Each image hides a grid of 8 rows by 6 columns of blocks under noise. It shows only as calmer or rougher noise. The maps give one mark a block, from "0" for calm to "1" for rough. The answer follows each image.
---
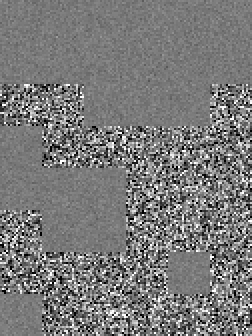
0 0 0 0 0 0
0 0 0 0 0 0
1 1 0 0 0 1
0 1 1 1 1 1
0 0 0 1 1 1
1 0 0 1 1 1
1 1 1 1 0 1
0 1 1 1 1 1
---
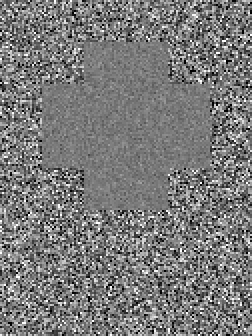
1 1 1 1 1 1
1 1 0 0 1 1
1 0 0 0 0 1
1 0 0 0 0 1
1 1 0 0 1 1
1 1 1 1 1 1
1 1 1 1 1 1
1 1 1 1 1 1
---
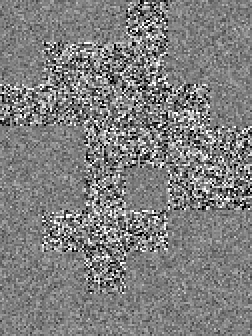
0 0 0 1 0 0
0 1 1 1 0 0
1 1 1 1 1 0
0 0 1 1 1 1
0 0 1 0 1 1
0 1 1 1 0 0
0 0 1 0 0 0
0 0 0 0 0 0
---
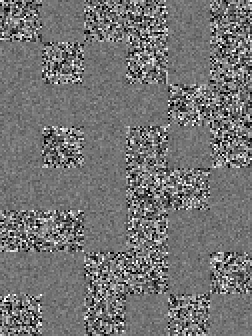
1 0 1 1 0 1
0 1 0 1 0 1
0 0 0 0 1 1
0 1 0 1 0 1
0 0 0 1 1 0
1 1 0 1 0 0
0 0 1 1 0 1
1 0 1 0 1 0
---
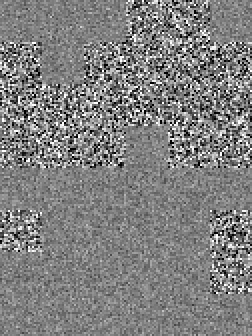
0 0 0 1 1 0
1 0 1 1 1 1
1 1 1 1 1 1
1 1 1 0 1 1
0 0 0 0 0 0
1 0 0 0 0 1
0 0 0 0 0 1
0 0 0 0 0 0
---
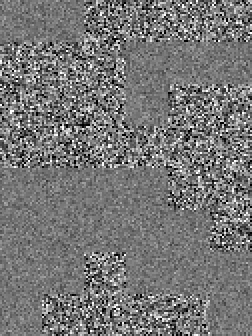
0 0 1 1 1 1
1 1 1 0 0 0
1 1 1 0 1 1
1 1 1 1 1 1
0 0 0 0 1 1
0 0 0 0 0 1
0 0 1 0 0 0
0 1 1 1 1 0
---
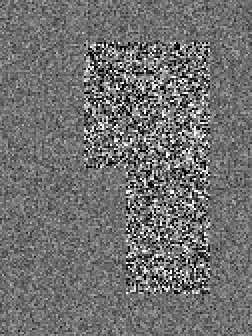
0 0 0 0 0 0
0 0 1 1 1 0
0 0 1 1 1 0
0 0 1 1 1 0
0 0 0 1 1 0
0 0 0 1 1 0
0 0 0 1 1 0
0 0 0 0 0 0
